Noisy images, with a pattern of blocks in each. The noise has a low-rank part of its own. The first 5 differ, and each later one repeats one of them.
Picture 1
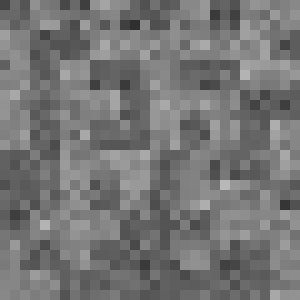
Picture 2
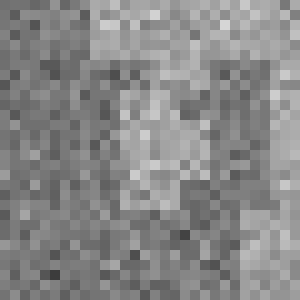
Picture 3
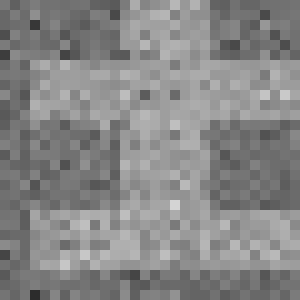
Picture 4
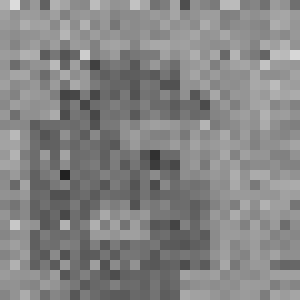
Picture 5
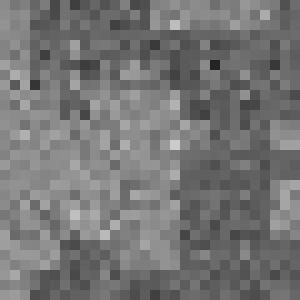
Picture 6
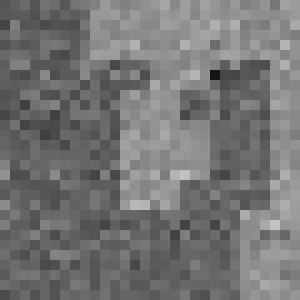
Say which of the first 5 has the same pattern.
2
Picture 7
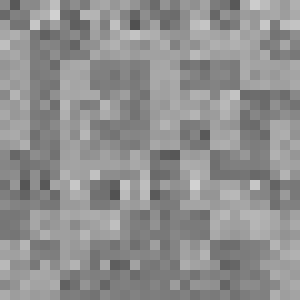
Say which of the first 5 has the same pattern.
1
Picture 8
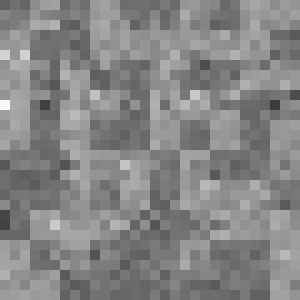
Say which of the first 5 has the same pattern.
1
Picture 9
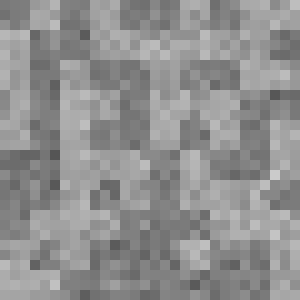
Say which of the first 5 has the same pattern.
1
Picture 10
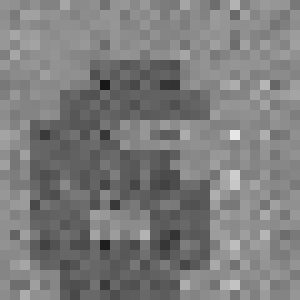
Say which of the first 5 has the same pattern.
4
